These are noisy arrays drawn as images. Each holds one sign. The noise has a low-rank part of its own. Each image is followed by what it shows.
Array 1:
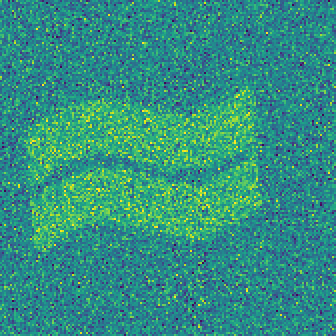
approximately sign
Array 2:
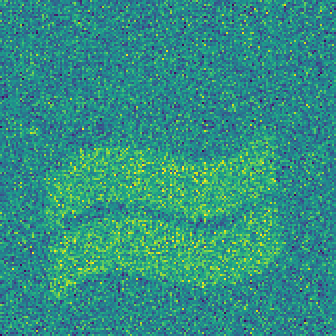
approximately sign
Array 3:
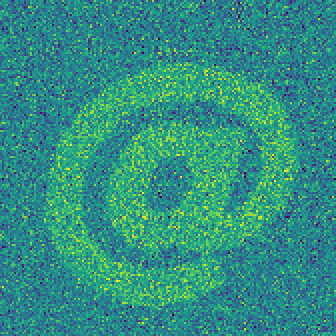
at sign
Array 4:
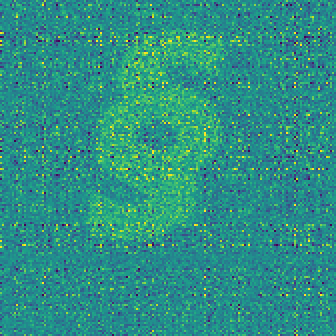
section sign
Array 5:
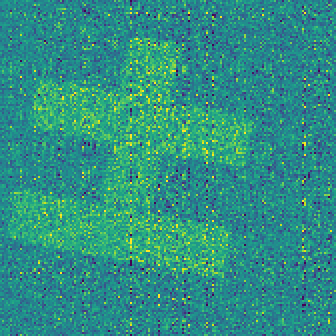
plus-minus sign
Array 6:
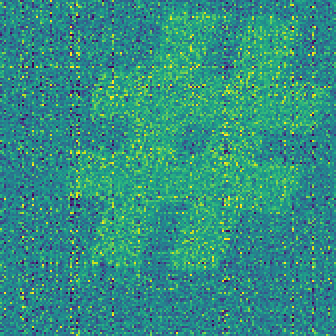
hash sign
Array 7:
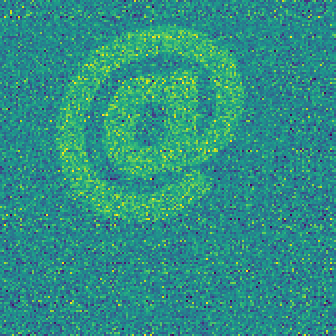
at sign
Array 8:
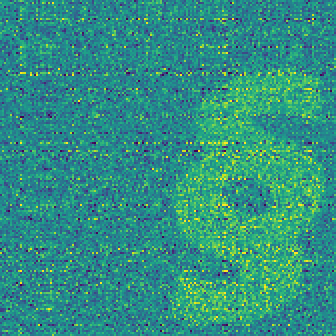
section sign
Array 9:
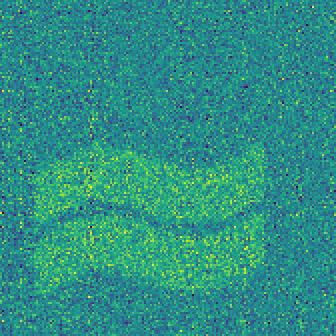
approximately sign
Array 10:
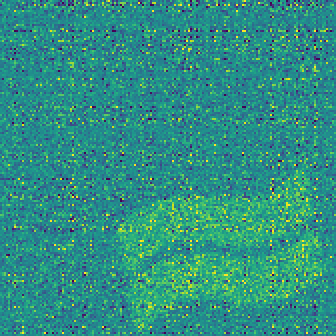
approximately sign
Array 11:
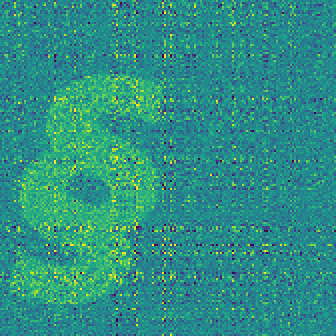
section sign
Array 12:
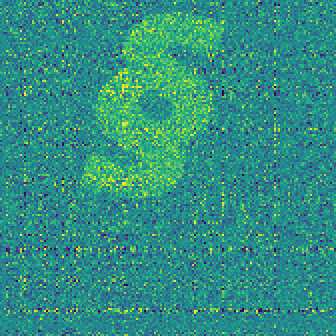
section sign
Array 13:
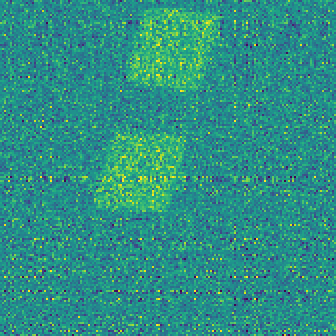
colon
